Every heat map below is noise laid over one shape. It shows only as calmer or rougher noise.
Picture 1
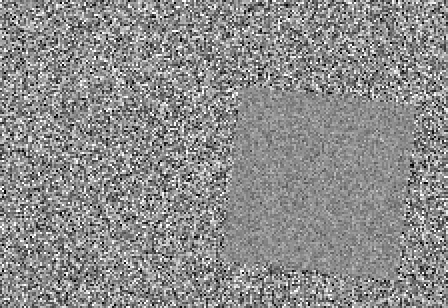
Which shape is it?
square
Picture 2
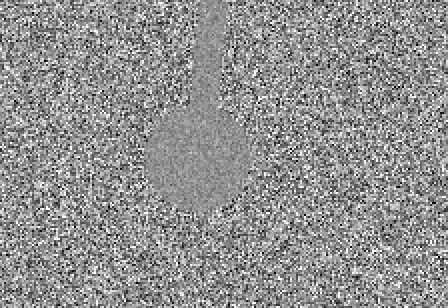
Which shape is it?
lollipop
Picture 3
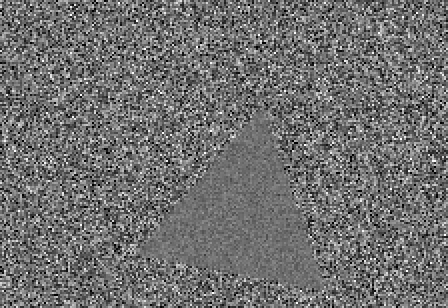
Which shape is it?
triangle
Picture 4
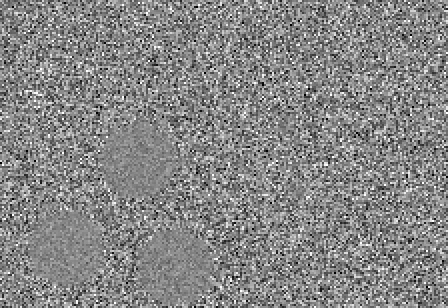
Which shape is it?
three dots
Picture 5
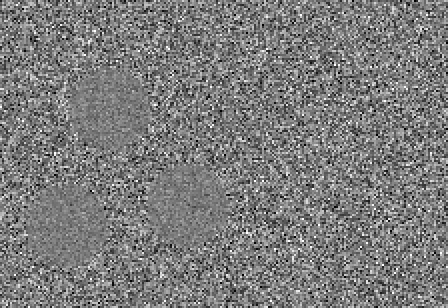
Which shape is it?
three dots
